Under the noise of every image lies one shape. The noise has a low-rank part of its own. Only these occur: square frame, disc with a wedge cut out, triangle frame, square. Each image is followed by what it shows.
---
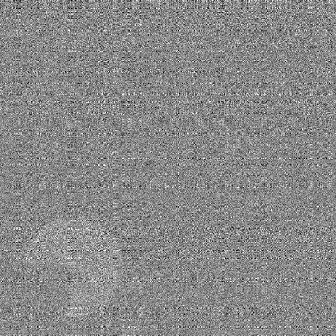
disc with a wedge cut out
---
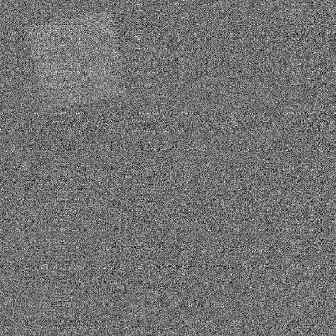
square
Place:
top left
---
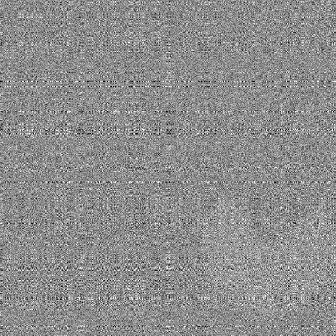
disc with a wedge cut out
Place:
bottom right
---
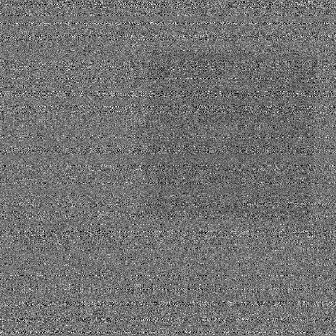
square
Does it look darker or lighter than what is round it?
darker
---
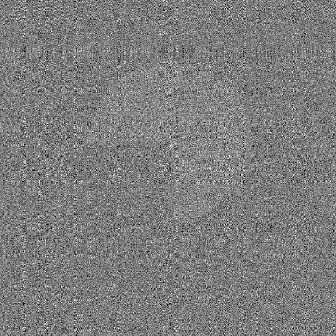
disc with a wedge cut out
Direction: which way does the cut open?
down and left
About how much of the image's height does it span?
half
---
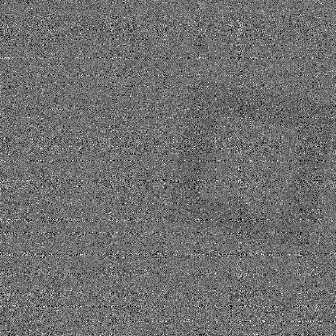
square frame
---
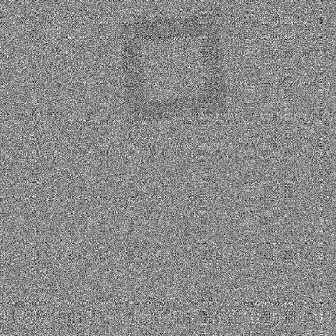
square frame
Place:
top middle
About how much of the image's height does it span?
a third
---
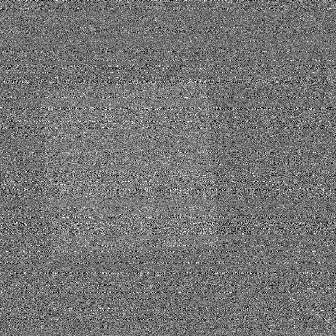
square
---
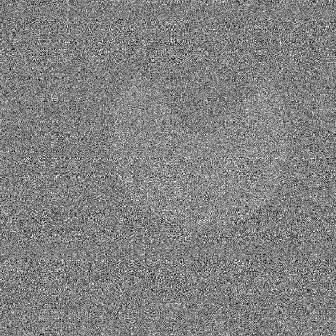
disc with a wedge cut out
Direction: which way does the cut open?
up
